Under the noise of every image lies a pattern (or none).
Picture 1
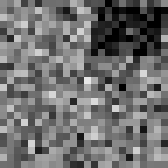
one block
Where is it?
top right
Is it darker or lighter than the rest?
darker
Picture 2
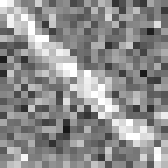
a diagonal band
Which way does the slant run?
top left to bottom right
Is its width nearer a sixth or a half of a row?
a sixth
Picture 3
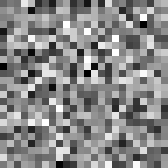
only noise
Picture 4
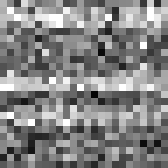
bands of rows
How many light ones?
3
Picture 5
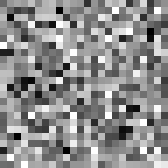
only noise
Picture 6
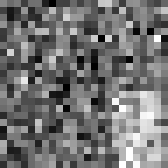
one block
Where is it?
bottom right
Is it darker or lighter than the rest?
lighter
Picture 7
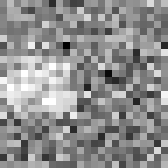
one block
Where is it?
middle left
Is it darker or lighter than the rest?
lighter
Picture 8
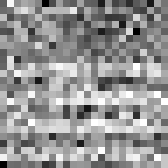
bands of rows
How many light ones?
4
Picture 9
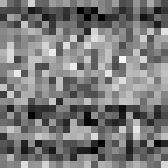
bands of rows
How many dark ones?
3
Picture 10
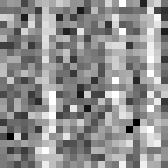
bands of columns
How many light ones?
3
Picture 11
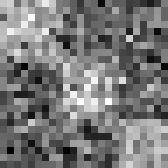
blocks along the diagonal
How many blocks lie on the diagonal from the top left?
3
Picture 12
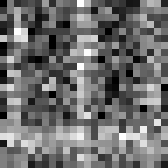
bands of rows crossing bands of columns
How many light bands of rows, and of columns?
1 and 3
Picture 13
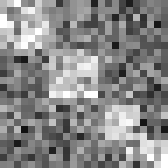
blocks along the diagonal
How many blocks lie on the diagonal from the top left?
4
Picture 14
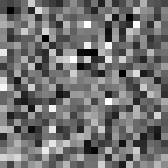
only noise
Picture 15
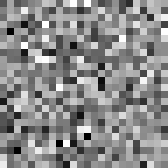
only noise
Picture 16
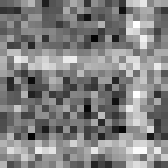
bands of rows crossing bands of columns
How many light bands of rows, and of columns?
2 and 1
